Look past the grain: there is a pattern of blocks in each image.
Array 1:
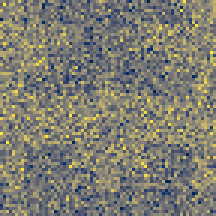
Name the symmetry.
left and right mirror each other
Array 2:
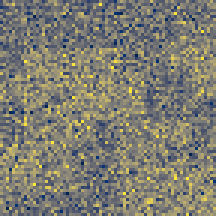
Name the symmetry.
no symmetry
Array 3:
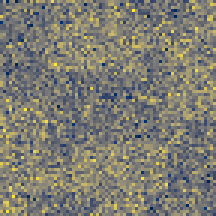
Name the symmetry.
the same after a half turn
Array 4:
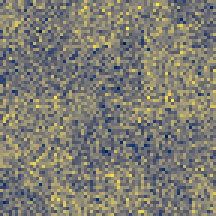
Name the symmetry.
the same after a half turn
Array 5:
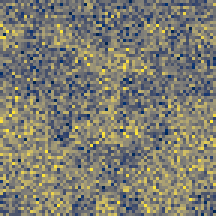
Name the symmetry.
left and right mirror each other
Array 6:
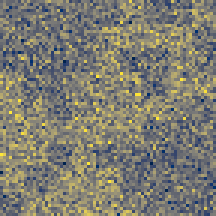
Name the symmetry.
mirrored about the diagonal from the bottom left
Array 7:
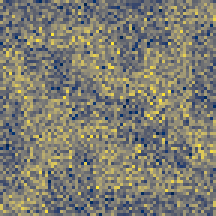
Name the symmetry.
the same after a half turn
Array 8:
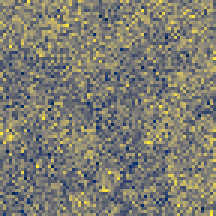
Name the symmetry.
mirrored about the diagonal from the bottom left
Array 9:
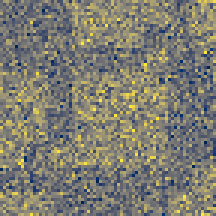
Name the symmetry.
mirrored about the diagonal from the top left
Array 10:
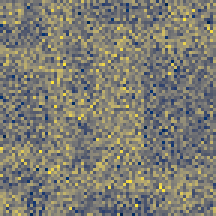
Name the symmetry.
top and bottom mirror each other
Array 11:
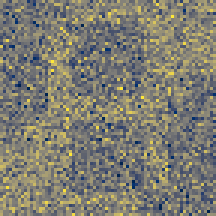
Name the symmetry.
the same after a half turn
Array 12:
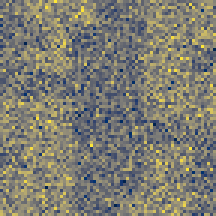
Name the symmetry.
the same after a half turn
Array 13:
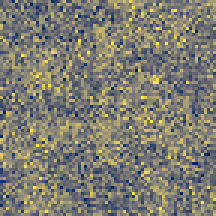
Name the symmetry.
no symmetry
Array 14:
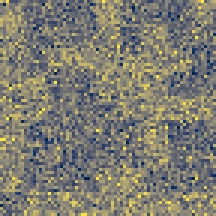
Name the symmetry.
mirrored about the diagonal from the bottom left
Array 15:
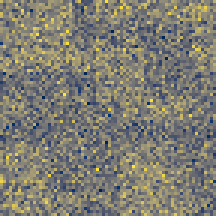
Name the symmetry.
no symmetry
